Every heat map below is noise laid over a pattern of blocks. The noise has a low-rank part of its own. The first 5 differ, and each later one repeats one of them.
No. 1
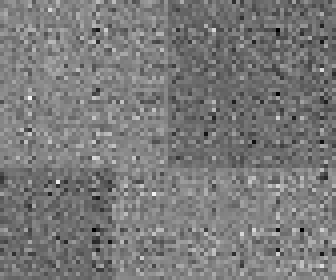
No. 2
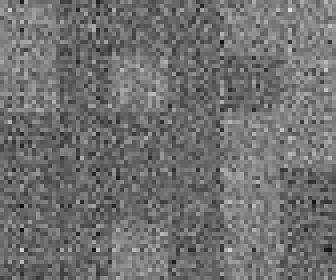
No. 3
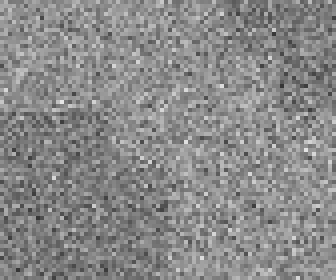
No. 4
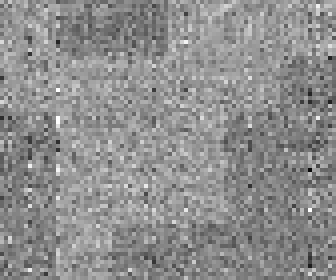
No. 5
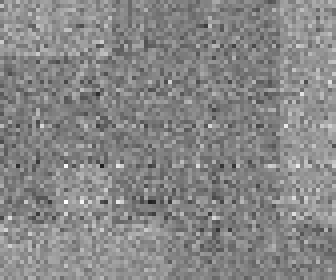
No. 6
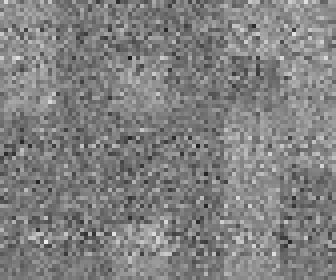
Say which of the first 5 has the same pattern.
2
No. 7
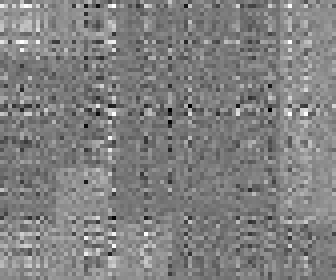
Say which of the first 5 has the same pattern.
5
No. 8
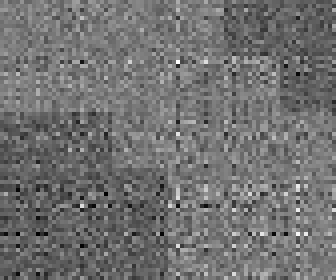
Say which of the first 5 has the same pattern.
3
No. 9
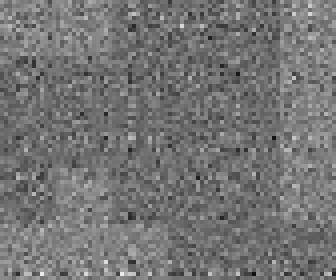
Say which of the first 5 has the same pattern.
5
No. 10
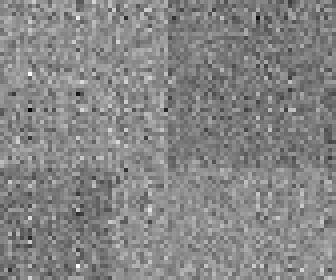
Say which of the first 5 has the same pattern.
1
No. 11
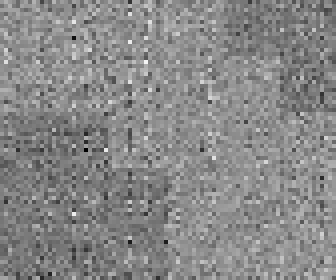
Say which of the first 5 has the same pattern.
3
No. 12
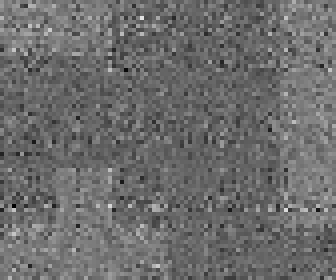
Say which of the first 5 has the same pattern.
5
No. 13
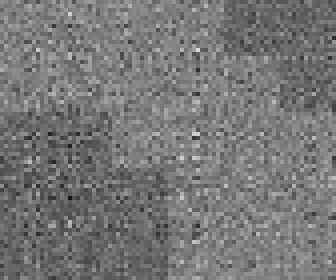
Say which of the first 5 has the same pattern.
3
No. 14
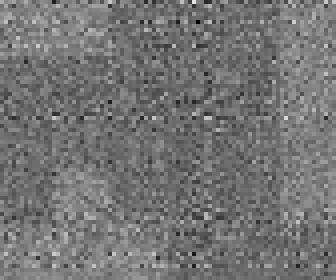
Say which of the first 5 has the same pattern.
5
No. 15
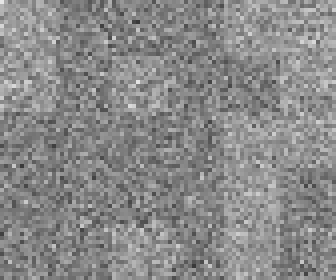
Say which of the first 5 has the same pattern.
2
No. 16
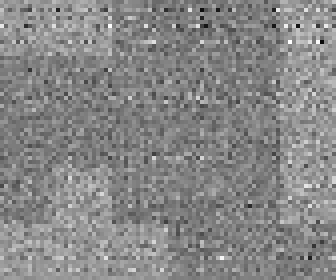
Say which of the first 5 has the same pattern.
5
